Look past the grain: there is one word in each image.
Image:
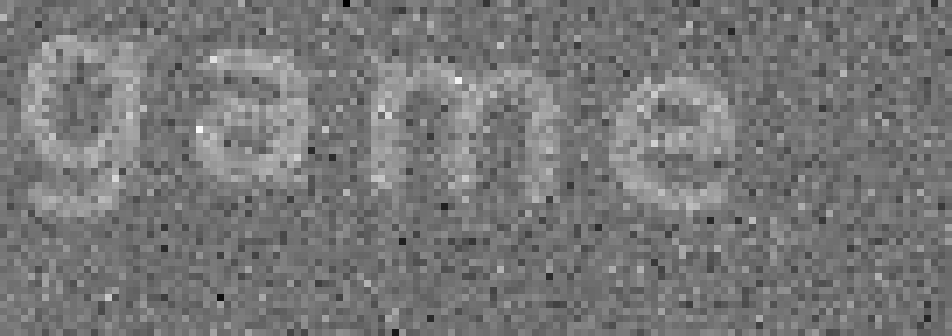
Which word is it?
game
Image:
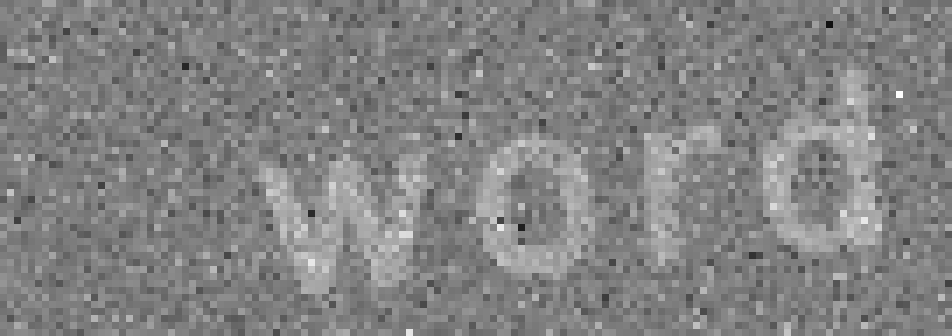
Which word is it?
word
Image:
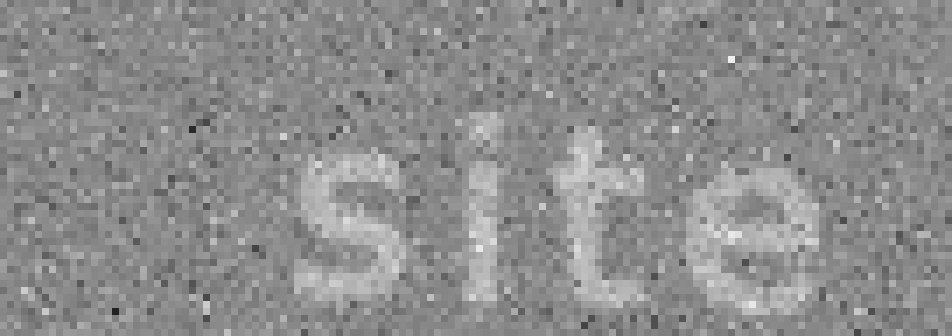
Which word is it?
site
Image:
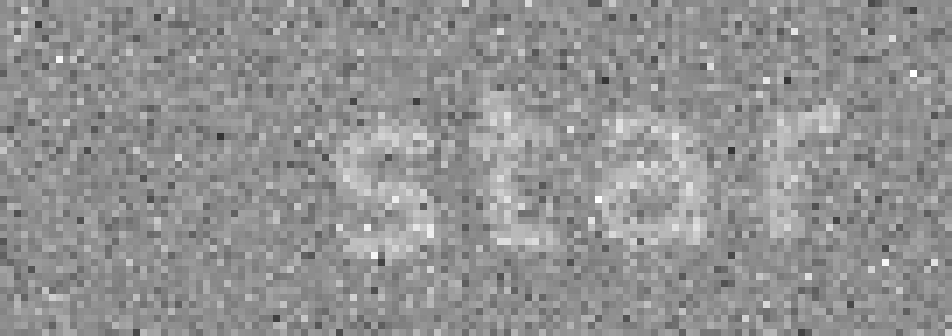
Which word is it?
star
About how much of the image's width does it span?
half
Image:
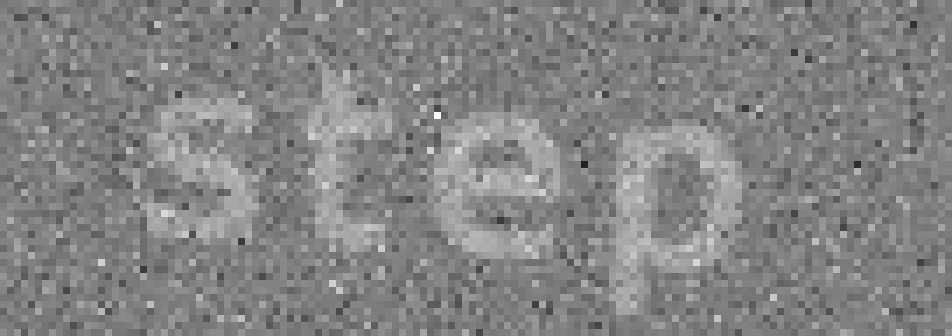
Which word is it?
step
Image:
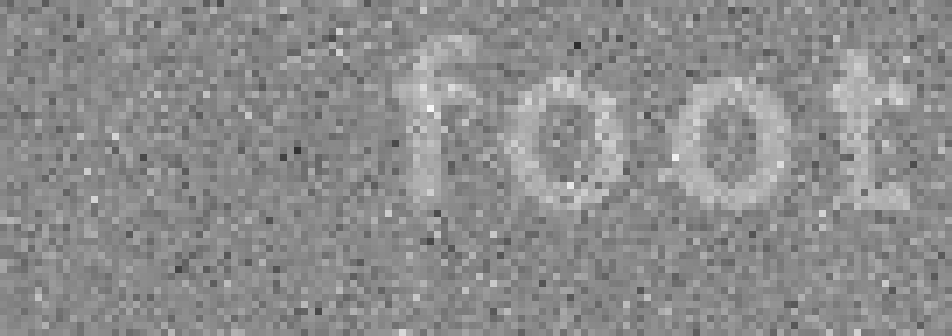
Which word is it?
foot
